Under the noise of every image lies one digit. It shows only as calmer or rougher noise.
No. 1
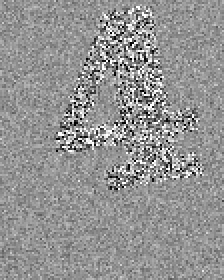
4
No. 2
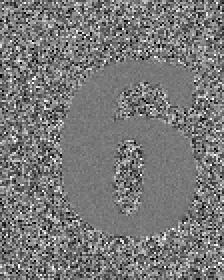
6
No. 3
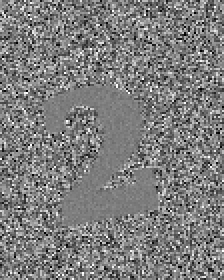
2
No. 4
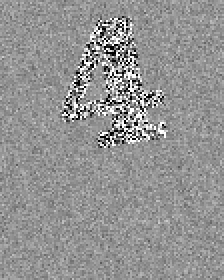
4
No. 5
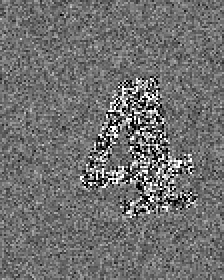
4
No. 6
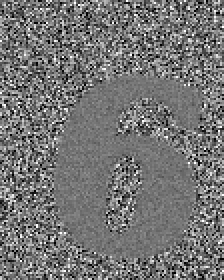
6
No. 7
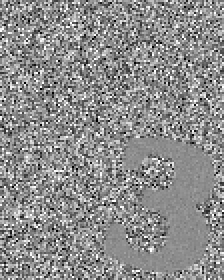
3
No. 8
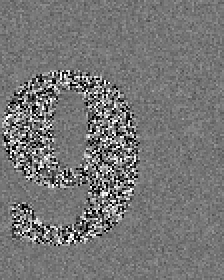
9
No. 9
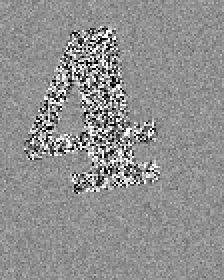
4
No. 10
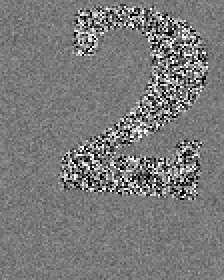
2
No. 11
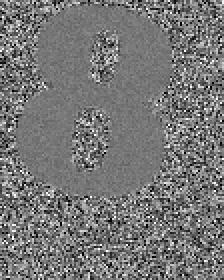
8
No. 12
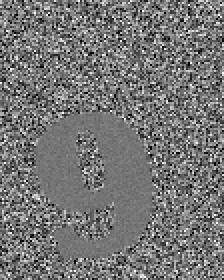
9
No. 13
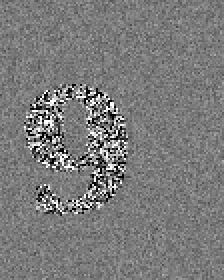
9
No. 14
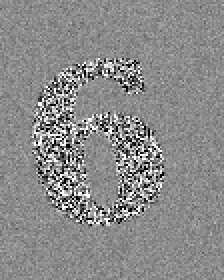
6
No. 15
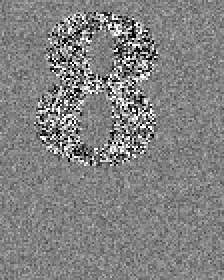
8
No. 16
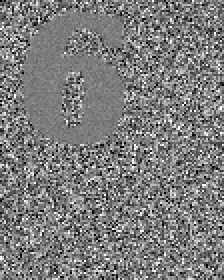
6
